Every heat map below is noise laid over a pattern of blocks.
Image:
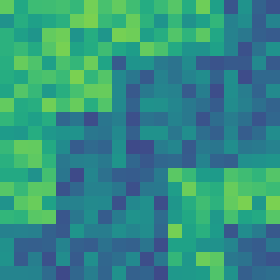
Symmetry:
mirrored about the diagonal from the top left
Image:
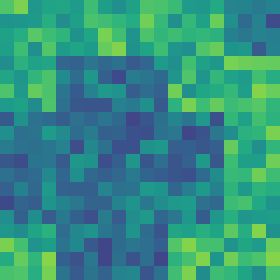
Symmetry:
mirrored about the diagonal from the bottom left
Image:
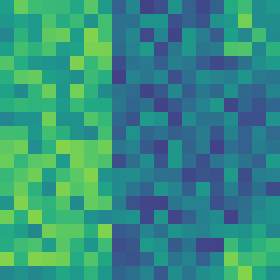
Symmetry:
top and bottom mirror each other
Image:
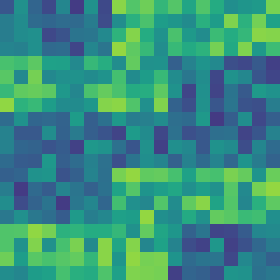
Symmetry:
the same after a half turn
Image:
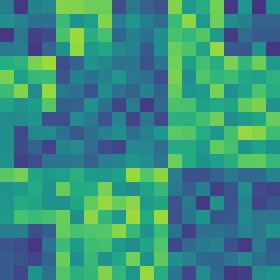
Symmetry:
mirrored about the diagonal from the top left
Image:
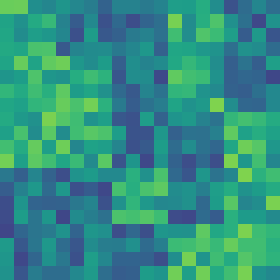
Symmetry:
no symmetry
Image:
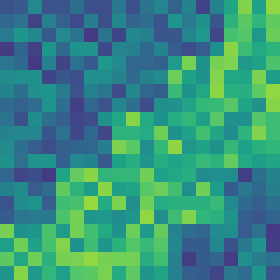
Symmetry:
mirrored about the diagonal from the top left
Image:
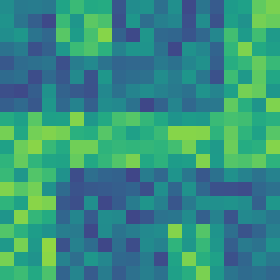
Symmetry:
the same after a half turn
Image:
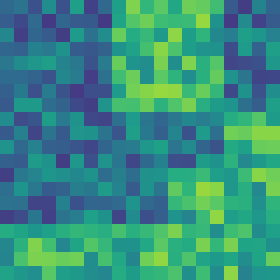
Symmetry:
no symmetry
